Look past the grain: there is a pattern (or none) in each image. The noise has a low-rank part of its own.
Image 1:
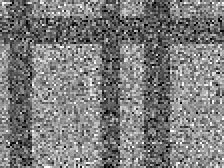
bands of rows crossing bands of columns
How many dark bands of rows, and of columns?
1 and 3
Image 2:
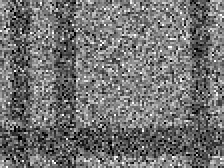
bands of rows crossing bands of columns
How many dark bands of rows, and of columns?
1 and 3
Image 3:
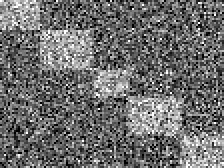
blocks along the diagonal
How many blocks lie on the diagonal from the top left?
5
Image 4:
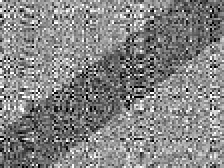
a diagonal band
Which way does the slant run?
bottom left to top right
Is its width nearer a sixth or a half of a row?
a half
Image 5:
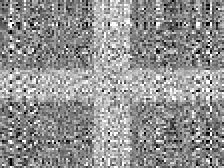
bands of rows crossing bands of columns
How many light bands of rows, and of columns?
1 and 1
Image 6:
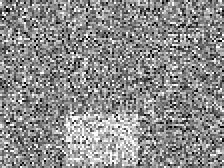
one block
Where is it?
bottom middle
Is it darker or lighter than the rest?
lighter
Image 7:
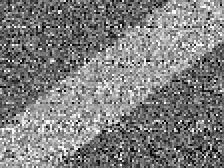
a diagonal band
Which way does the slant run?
bottom left to top right
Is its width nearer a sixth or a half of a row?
a half
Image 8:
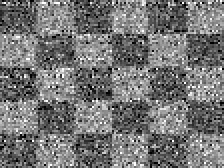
a checkerboard
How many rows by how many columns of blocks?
5 by 6
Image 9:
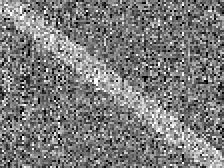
a diagonal band
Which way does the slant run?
top left to bottom right
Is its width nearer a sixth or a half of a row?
a sixth
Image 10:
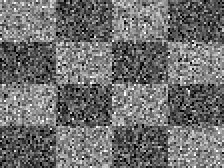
a checkerboard
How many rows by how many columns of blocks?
4 by 4
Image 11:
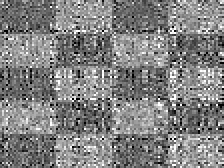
a checkerboard
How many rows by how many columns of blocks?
5 by 4
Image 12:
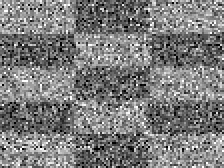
a checkerboard
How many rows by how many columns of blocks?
5 by 3
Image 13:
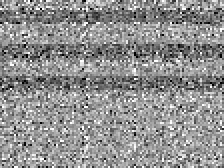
bands of rows
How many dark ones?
3
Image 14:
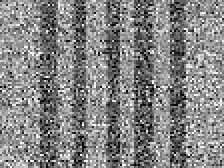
bands of columns
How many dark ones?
5
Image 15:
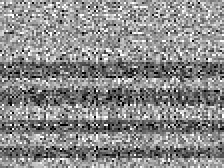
bands of rows
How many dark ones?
4
